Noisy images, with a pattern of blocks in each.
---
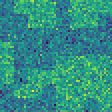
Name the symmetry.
no symmetry
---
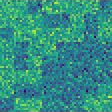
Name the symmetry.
mirrored about the diagonal from the top left
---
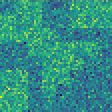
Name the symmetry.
mirrored about the diagonal from the top left
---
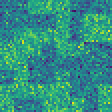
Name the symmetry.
no symmetry
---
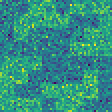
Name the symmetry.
the same after a half turn
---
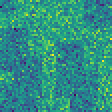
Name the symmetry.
no symmetry
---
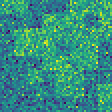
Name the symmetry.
mirrored about the diagonal from the bottom left
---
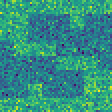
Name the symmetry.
the same after a half turn
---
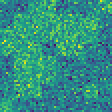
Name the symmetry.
mirrored about the diagonal from the top left
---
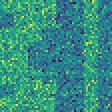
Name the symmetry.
top and bottom mirror each other
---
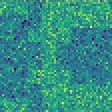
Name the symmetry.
top and bottom mirror each other
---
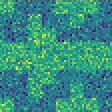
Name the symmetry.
top and bottom mirror each other
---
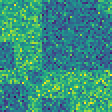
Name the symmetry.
mirrored about the diagonal from the bottom left
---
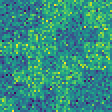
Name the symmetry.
mirrored about the diagonal from the bottom left
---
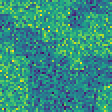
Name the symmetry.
no symmetry
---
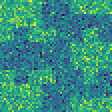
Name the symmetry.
top and bottom mirror each other
